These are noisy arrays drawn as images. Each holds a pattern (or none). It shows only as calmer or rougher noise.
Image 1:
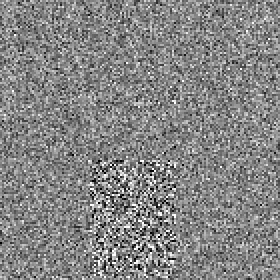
one block
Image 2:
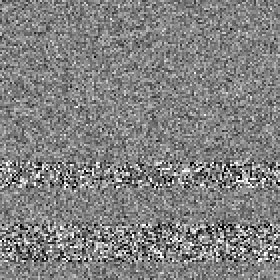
bands of rows
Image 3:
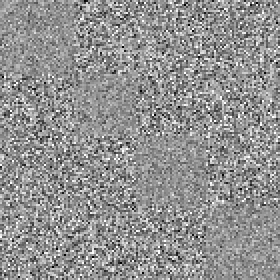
blocks along the diagonal
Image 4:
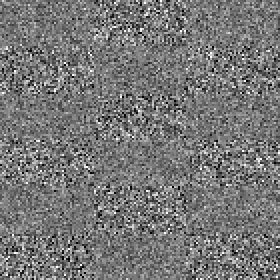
a checkerboard
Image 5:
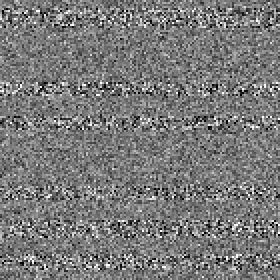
bands of rows
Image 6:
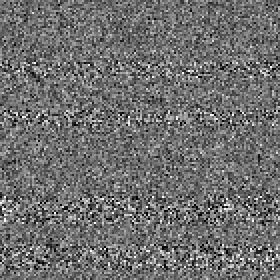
bands of rows
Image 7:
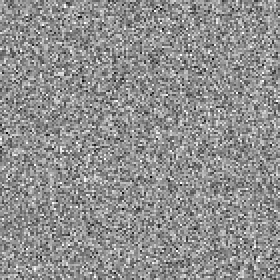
only noise
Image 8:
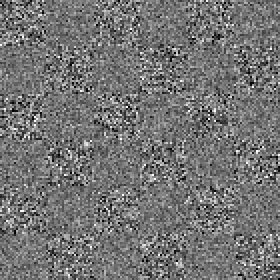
a checkerboard
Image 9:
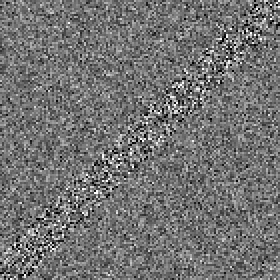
a diagonal band
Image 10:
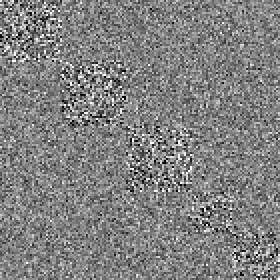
blocks along the diagonal
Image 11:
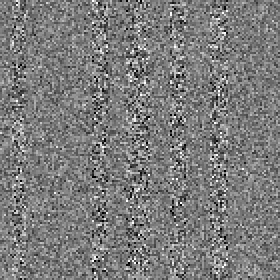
bands of columns
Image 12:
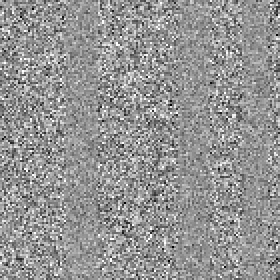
bands of columns
